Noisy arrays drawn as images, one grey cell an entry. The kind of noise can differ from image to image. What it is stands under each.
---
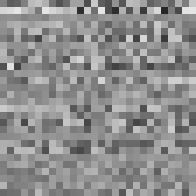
rows of uneven size
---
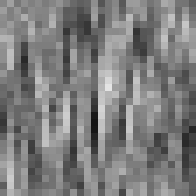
streaked along the columns
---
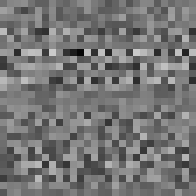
rows of uneven size
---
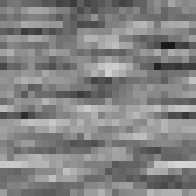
streaked along the rows
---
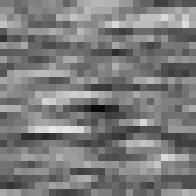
streaked along the rows
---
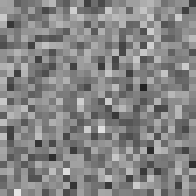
independent entries
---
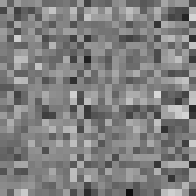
low rank plus noise
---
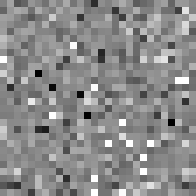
heavy tails
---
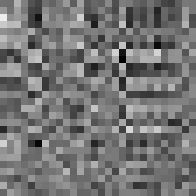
low rank plus noise
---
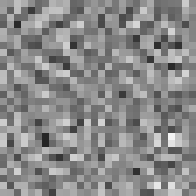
low rank plus noise
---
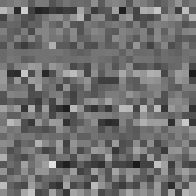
rows of uneven size
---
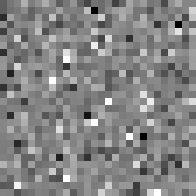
heavy tails
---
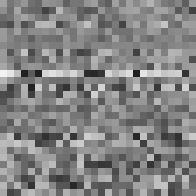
rows of uneven size
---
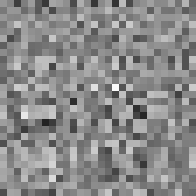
low rank plus noise
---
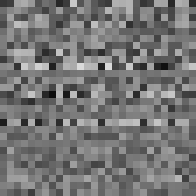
rows of uneven size
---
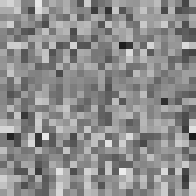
low rank plus noise
